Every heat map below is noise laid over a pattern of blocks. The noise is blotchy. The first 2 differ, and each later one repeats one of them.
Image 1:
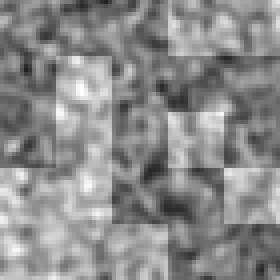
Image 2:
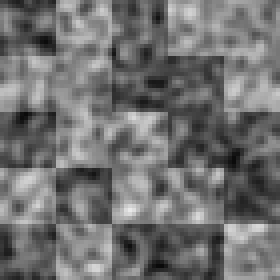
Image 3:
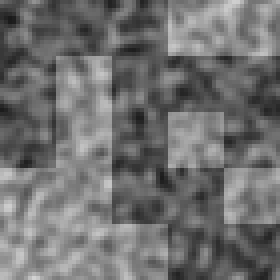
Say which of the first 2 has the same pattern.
1
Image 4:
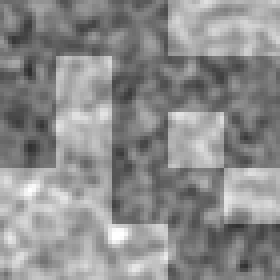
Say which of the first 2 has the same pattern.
1
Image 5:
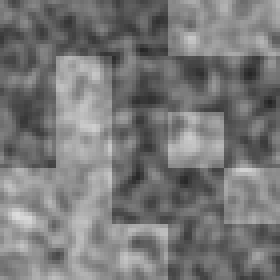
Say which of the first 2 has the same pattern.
1
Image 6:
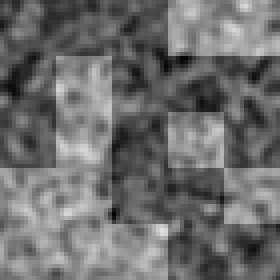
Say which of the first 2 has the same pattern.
1
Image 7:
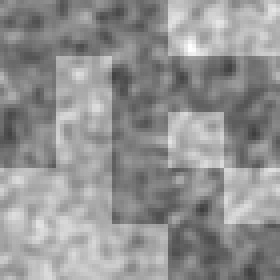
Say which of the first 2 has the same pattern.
1
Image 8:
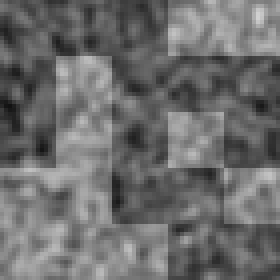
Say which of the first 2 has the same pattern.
1
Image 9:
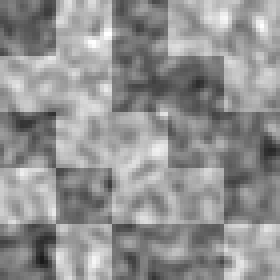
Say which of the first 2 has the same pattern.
2
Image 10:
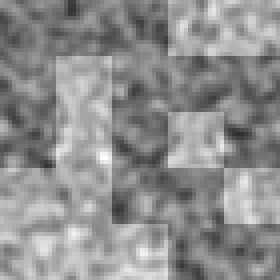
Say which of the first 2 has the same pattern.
1
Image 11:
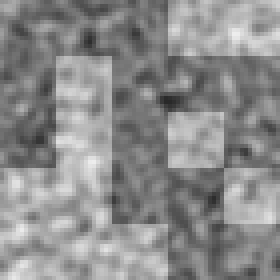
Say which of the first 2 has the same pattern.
1
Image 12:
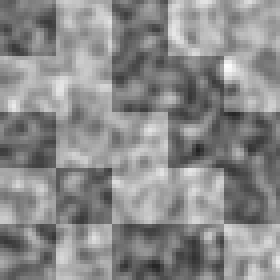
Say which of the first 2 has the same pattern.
2
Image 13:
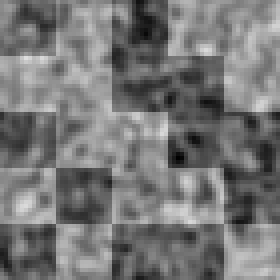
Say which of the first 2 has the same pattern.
2
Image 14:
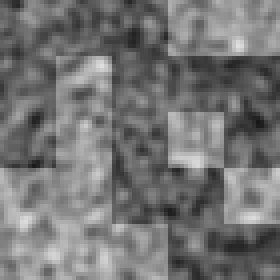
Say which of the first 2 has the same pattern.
1
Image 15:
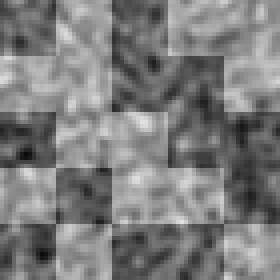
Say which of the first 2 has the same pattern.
2
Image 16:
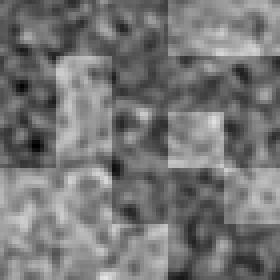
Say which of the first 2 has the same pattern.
1
